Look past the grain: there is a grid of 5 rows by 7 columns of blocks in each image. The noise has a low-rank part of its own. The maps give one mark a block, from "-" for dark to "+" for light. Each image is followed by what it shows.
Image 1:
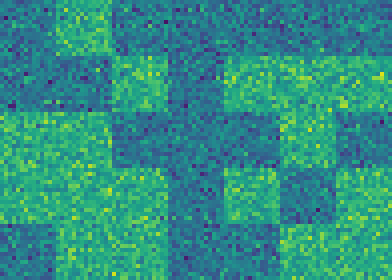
- + - - - - -
- - + - + + +
+ + - - - + -
+ + + - + - +
- + + - - + +
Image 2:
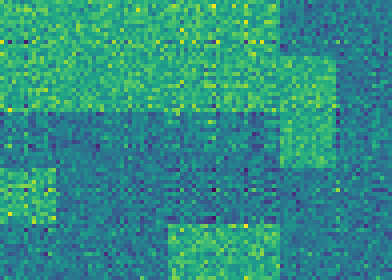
+ + + + + - -
+ + + + + + -
- - - - - + -
+ - - - - - -
- - - + + - -
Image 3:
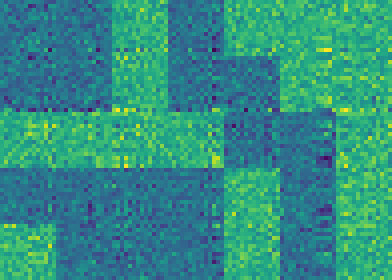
- - + - + + +
- - + - - + +
+ + + + - - +
- - - - + - +
+ - - - + - +
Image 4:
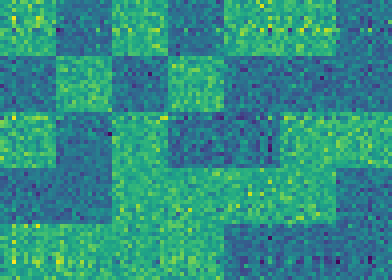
+ - + - + + -
- + - + - - -
+ - + - - + +
- - + + + + -
+ + + + - - -
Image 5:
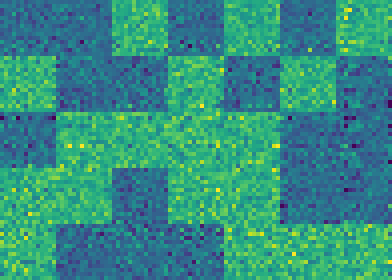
- - + - + - +
+ - - + - + -
- + + + + - -
+ + - + + - -
+ - - - + + +
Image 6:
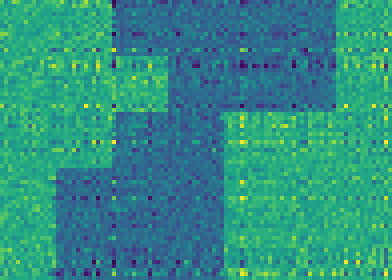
+ + - - - - +
+ + + - - - +
+ + - - + + +
+ - - - + + +
+ - - - + + +
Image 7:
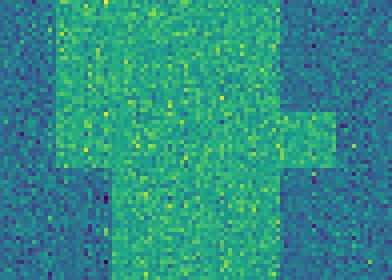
- + + + + - -
- + + + + - -
- + + + + + -
- - + + + - -
- - + + + - -
